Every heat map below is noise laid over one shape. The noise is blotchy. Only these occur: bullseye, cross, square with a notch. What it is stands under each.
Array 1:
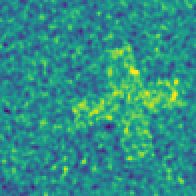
cross
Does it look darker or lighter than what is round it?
lighter
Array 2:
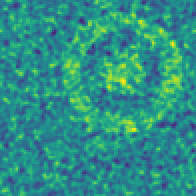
bullseye
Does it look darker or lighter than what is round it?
lighter
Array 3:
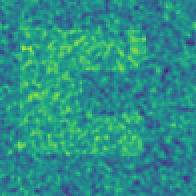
square with a notch
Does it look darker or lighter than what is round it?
lighter
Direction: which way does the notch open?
right
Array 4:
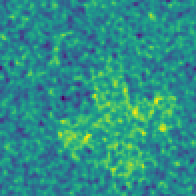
cross
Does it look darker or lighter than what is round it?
lighter
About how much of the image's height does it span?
two thirds
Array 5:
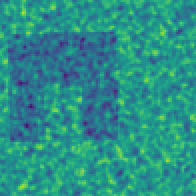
square with a notch
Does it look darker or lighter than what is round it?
darker
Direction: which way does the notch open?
down
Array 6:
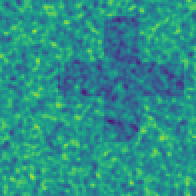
cross
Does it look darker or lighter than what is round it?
darker
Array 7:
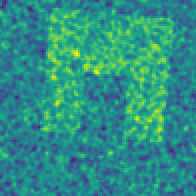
square with a notch
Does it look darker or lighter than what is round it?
lighter
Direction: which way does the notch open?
down
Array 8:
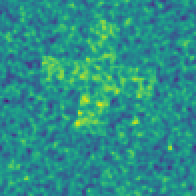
cross
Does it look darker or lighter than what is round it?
lighter
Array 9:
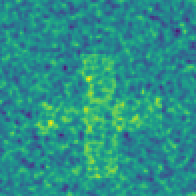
cross
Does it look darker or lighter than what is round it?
lighter
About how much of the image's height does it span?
two thirds
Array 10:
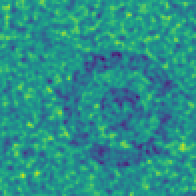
bullseye
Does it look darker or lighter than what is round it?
darker
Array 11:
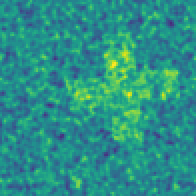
cross
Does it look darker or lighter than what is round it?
lighter
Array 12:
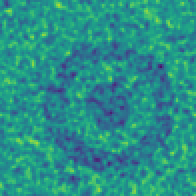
bullseye
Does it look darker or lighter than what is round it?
darker
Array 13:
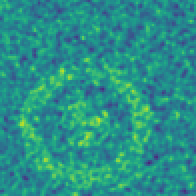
bullseye
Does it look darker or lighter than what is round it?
lighter
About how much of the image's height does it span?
two thirds
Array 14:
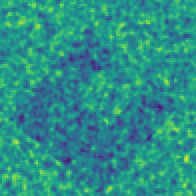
square with a notch
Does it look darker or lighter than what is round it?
darker
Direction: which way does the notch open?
up and right
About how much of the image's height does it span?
nearly all
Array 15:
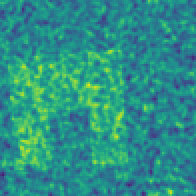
square with a notch
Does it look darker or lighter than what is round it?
lighter
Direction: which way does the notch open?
down
